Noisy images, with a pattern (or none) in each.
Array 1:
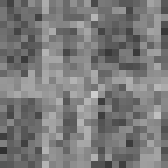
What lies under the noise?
bands of rows crossing bands of columns
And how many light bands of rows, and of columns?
1 and 3
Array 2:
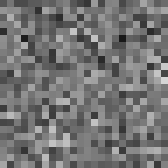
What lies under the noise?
only noise
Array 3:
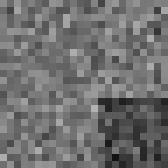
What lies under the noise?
one block
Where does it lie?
bottom right
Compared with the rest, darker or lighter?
darker
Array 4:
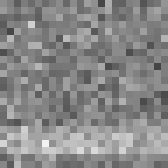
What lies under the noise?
one band of rows
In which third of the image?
bottom
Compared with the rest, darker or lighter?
lighter
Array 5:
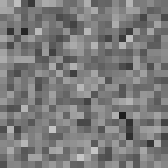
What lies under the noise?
only noise
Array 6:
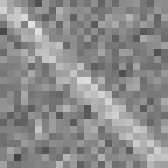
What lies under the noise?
a diagonal band
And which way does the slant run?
top left to bottom right
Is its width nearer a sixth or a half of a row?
a sixth
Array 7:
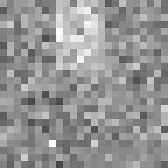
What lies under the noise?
one block
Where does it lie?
top middle
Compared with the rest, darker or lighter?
lighter
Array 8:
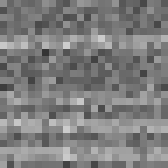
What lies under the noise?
bands of rows
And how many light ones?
4
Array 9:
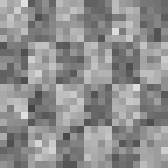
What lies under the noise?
a checkerboard
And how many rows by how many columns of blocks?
4 by 6
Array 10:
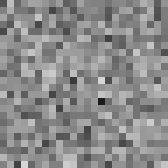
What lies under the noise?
only noise
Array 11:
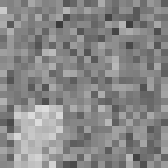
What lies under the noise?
one block
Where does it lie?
bottom left
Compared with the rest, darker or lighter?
lighter
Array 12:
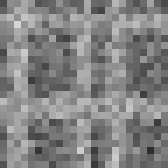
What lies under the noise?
bands of rows crossing bands of columns
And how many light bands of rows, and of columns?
2 and 3
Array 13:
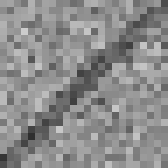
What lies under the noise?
a diagonal band
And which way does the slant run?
bottom left to top right
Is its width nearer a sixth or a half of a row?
a sixth
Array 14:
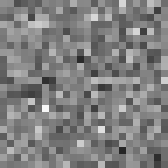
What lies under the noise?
only noise
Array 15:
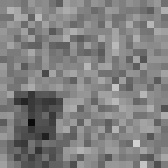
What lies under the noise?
one block
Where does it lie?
bottom left
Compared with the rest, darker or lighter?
darker
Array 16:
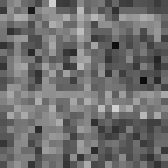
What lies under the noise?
bands of rows crossing bands of columns
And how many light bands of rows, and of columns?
2 and 3
